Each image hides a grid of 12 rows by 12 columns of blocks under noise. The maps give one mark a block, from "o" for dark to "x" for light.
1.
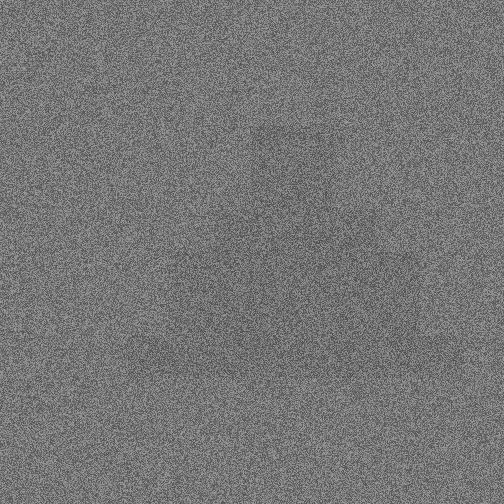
xxxxxxxxxxxx
xxxxxxxxxxxx
xxxxxxxxxxxx
xxxxxxooxxxx
xxxxxxooxxxx
xxxxxooooxxx
xxxxooooooxx
xxxxooooooxx
xxxoooooooox
xxxxxxxxxxxx
xxxxxxxxxxxx
xxxxxxxxxxxx
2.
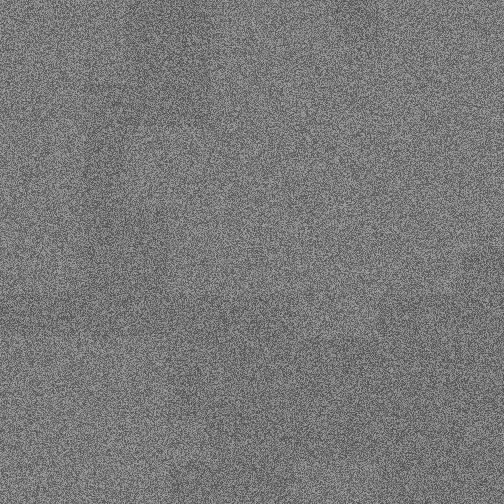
xxxooxxxoxxx
xxxooxxxxxxx
xxoooxxxxxxx
xxoxxxxxxxxx
xxoxxxxxxxxx
xxooxxxxxxxx
xxooxxxxxxxo
oooooooxxooo
xxxxoooooooo
xxxxoooooooo
xxxxxooooooo
xxxxoooxxooo
